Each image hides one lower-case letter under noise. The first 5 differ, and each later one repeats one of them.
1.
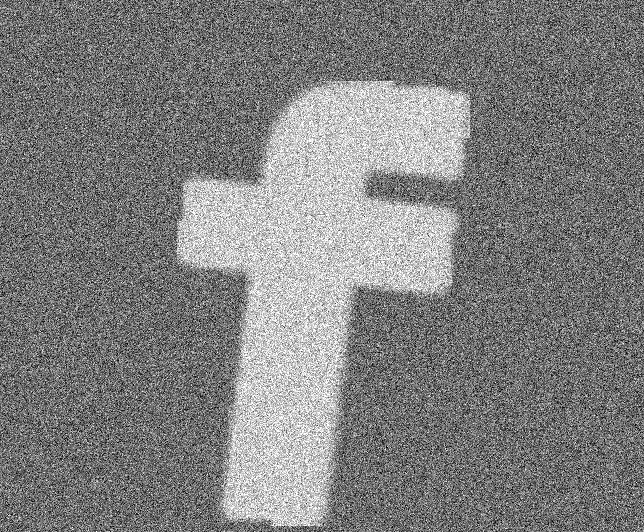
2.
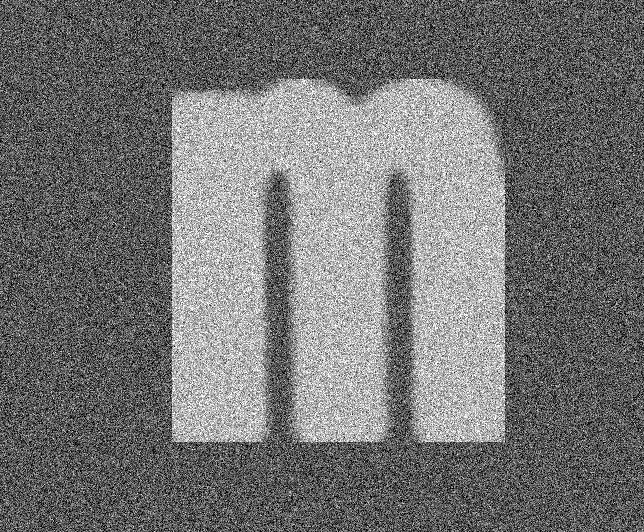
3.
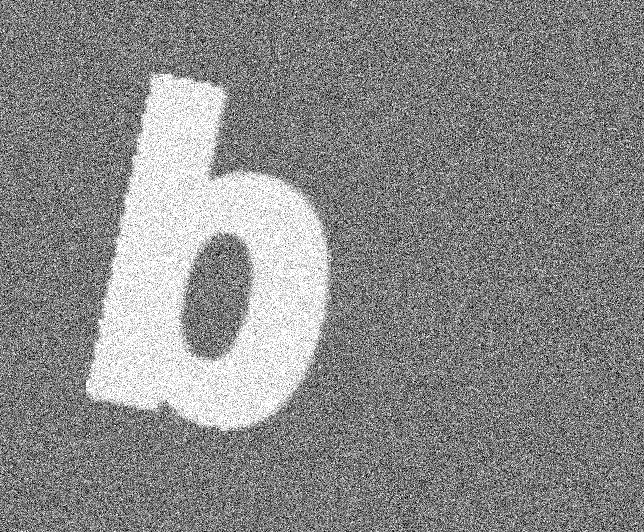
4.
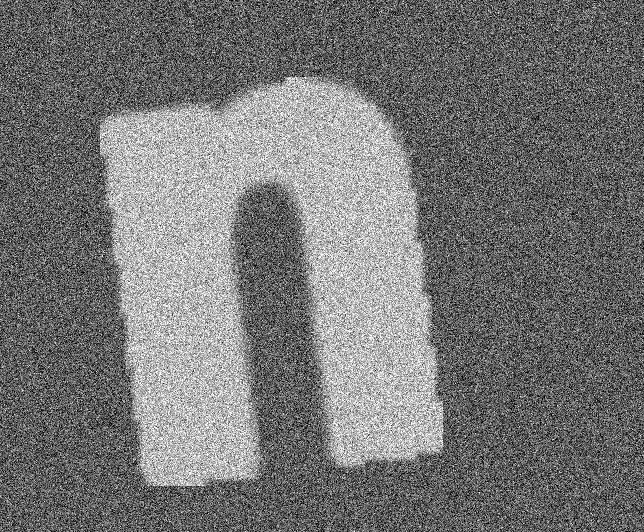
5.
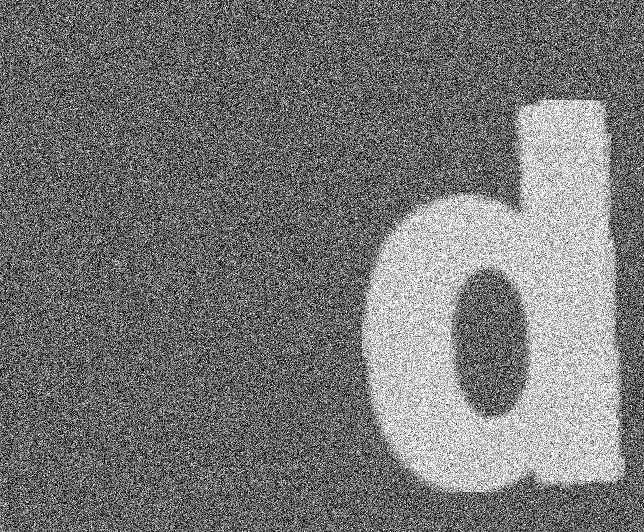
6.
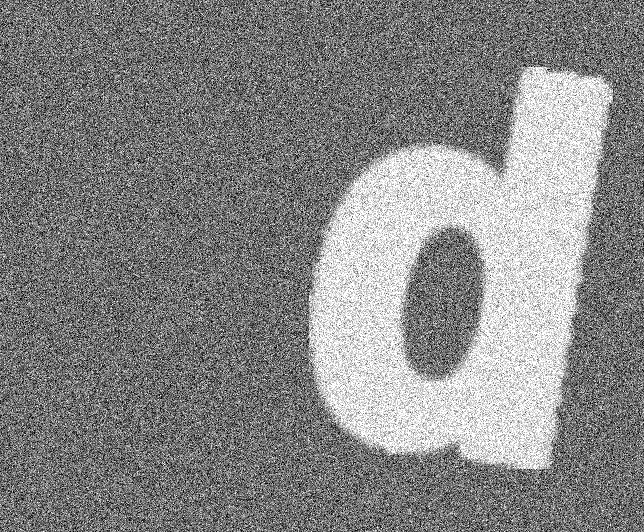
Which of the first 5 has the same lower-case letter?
5
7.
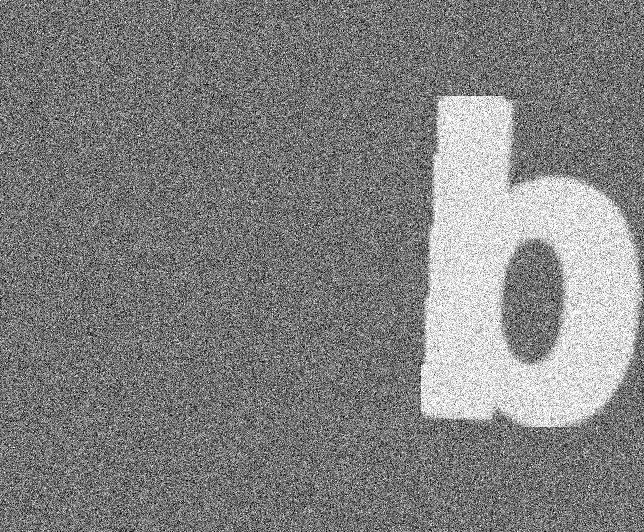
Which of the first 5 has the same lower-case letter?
3
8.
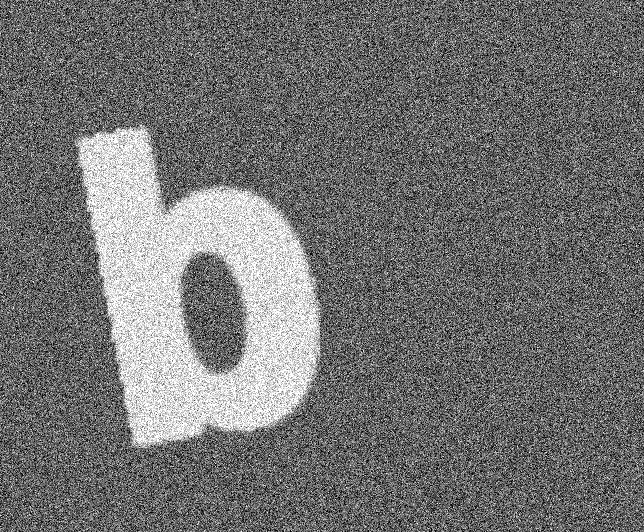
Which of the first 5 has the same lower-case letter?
3
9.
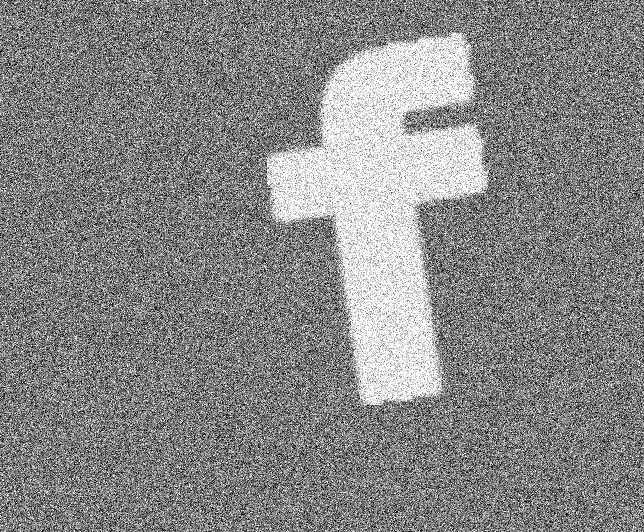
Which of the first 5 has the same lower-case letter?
1
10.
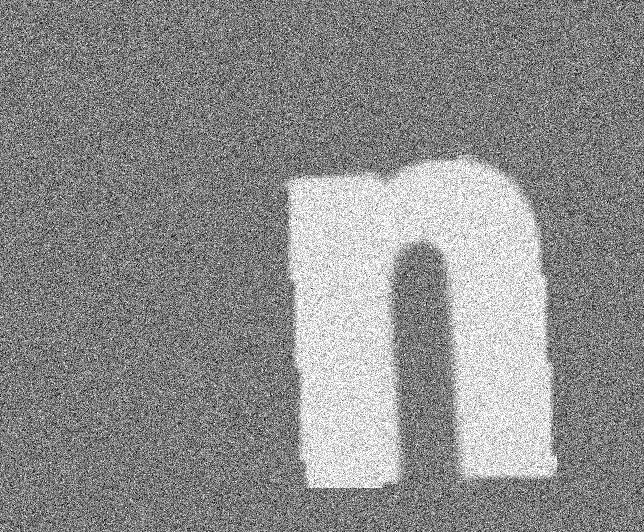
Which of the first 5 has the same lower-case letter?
4
